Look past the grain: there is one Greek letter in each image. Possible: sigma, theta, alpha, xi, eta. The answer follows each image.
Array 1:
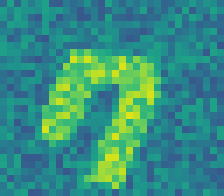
eta
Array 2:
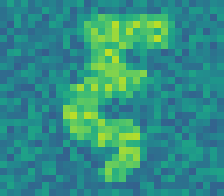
xi
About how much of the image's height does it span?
nearly all
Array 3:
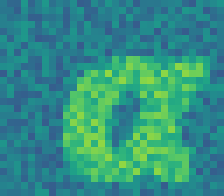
alpha
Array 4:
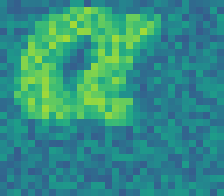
alpha
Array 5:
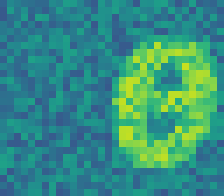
theta
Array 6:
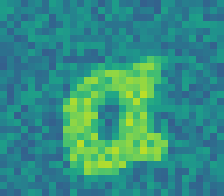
alpha
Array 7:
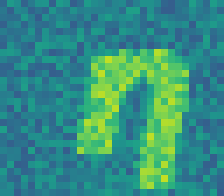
eta
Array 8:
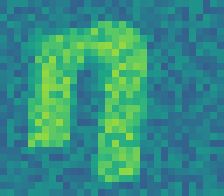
eta
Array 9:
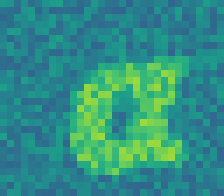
alpha
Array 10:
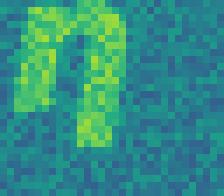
eta
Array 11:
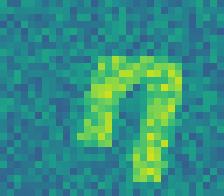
eta
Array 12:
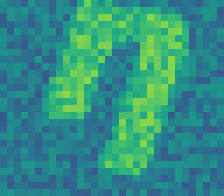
eta
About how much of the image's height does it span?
nearly all
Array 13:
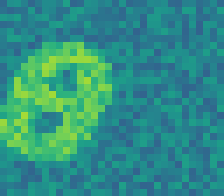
theta
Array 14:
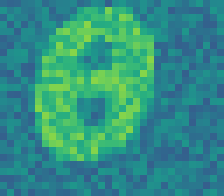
theta
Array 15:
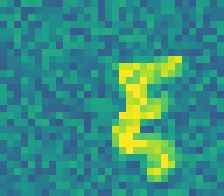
xi
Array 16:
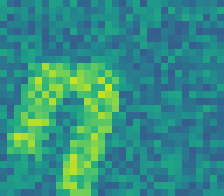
eta
